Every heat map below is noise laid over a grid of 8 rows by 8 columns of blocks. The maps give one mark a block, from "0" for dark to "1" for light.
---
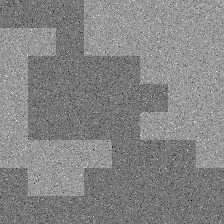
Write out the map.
0 0 0 1 1 1 1 1
1 1 0 1 1 1 1 1
1 0 0 0 0 1 1 1
1 0 0 0 0 0 1 1
1 0 0 0 0 1 1 1
1 1 1 1 0 0 0 1
0 1 1 0 0 0 0 0
0 0 0 0 0 0 0 0
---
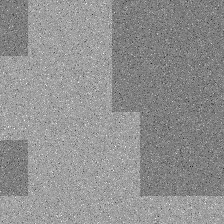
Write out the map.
0 1 1 1 0 0 0 0
0 1 1 1 0 0 0 0
1 1 1 1 0 0 0 0
1 1 1 1 0 0 0 0
1 1 1 1 1 0 0 0
0 1 1 1 1 0 0 0
0 1 1 1 1 0 0 0
1 1 1 1 1 1 1 1
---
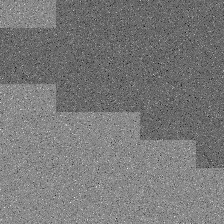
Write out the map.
1 1 0 0 0 0 0 0
0 0 0 0 0 0 0 0
0 0 0 0 0 0 0 0
1 1 0 0 0 0 0 0
1 1 1 1 1 0 0 0
1 1 1 1 1 1 1 0
1 1 1 1 1 1 1 1
1 1 1 1 1 1 1 1
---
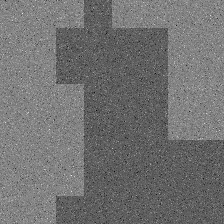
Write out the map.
1 1 1 0 1 1 1 1
1 1 0 0 0 0 1 1
1 1 0 0 0 0 1 1
1 1 1 0 0 0 1 1
1 1 1 0 0 0 1 1
1 1 1 0 0 0 0 0
1 1 1 0 0 0 0 0
1 1 0 0 0 0 0 0
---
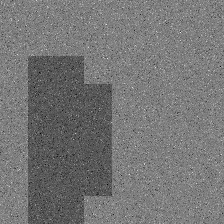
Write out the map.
1 1 1 1 1 1 1 1
1 1 1 1 1 1 1 1
1 0 0 1 1 1 1 1
1 0 0 0 1 1 1 1
1 0 0 0 1 1 1 1
1 0 0 0 1 1 1 1
1 0 0 0 1 1 1 1
1 0 0 1 1 1 1 1
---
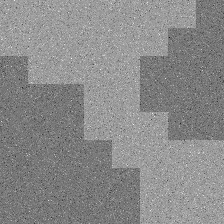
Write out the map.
1 1 1 1 1 1 1 0
1 1 1 1 1 1 0 0
0 1 1 1 1 0 0 0
0 0 0 1 1 0 0 0
0 0 0 1 1 1 0 0
0 0 0 0 1 1 1 1
0 0 0 0 0 1 1 1
0 0 0 0 0 1 1 1
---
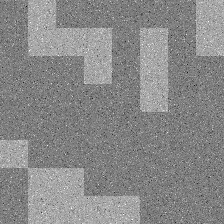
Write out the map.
0 1 0 0 0 0 0 1
0 1 1 1 0 1 0 1
0 0 0 1 0 1 0 0
0 0 0 0 0 1 0 0
0 0 0 0 0 0 0 0
1 0 0 0 0 0 0 0
0 1 1 0 0 0 0 0
0 1 1 1 1 0 0 0
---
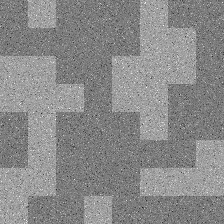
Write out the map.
0 1 0 0 0 1 0 0
0 0 0 0 0 1 1 0
1 1 0 0 1 1 1 0
1 1 1 0 1 1 0 0
0 1 0 0 0 1 0 0
0 1 0 0 0 0 0 1
1 1 0 0 0 1 1 1
1 0 0 1 0 0 0 0
